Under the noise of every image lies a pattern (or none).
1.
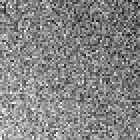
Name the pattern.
a smooth slope
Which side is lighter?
bottom left
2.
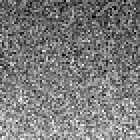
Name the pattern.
a smooth slope
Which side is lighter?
bottom
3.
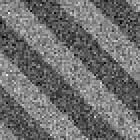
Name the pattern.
diagonal stripes
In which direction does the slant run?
top left to bottom right
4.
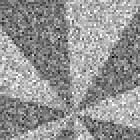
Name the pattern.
spokes from one point
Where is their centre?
bottom middle
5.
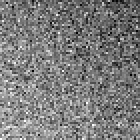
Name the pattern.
a smooth slope
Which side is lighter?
bottom left
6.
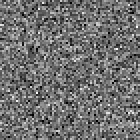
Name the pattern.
only noise
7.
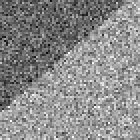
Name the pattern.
a sharp edge
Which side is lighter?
bottom right
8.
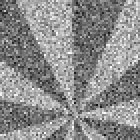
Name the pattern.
spokes from one point
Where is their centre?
bottom middle
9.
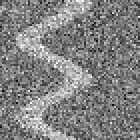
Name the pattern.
a wavy band
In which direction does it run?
top to bottom
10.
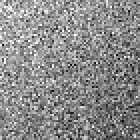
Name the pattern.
a smooth slope
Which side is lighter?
top left
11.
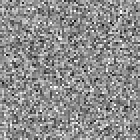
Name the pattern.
only noise
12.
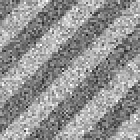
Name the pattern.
diagonal stripes
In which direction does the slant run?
bottom left to top right
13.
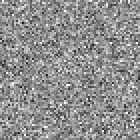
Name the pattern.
only noise
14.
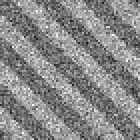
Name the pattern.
diagonal stripes
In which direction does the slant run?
top left to bottom right
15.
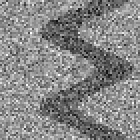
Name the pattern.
a wavy band
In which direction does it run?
top to bottom
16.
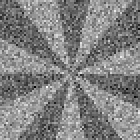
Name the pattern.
spokes from one point
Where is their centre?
centre
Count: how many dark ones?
7
